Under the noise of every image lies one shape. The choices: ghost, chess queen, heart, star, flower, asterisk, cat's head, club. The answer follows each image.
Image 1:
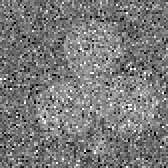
light club
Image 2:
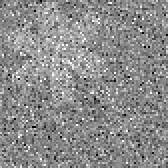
light asterisk
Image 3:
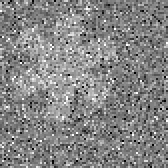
light asterisk
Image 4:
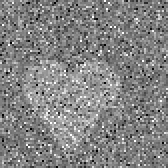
light heart
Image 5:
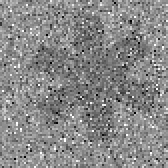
dark asterisk
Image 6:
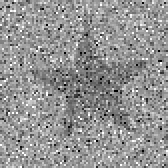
dark star
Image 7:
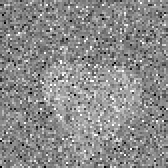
light heart
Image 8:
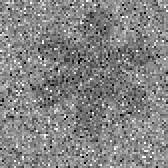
dark asterisk
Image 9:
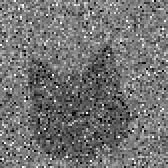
dark cat's head
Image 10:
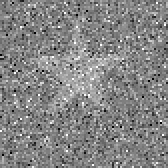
light star
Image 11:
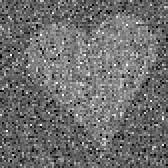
light heart
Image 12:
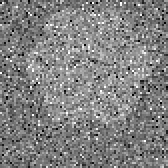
light flower
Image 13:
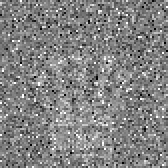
light chess queen
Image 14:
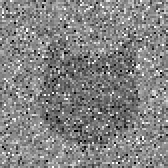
dark cat's head
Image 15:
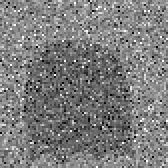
dark ghost
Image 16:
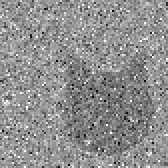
dark cat's head
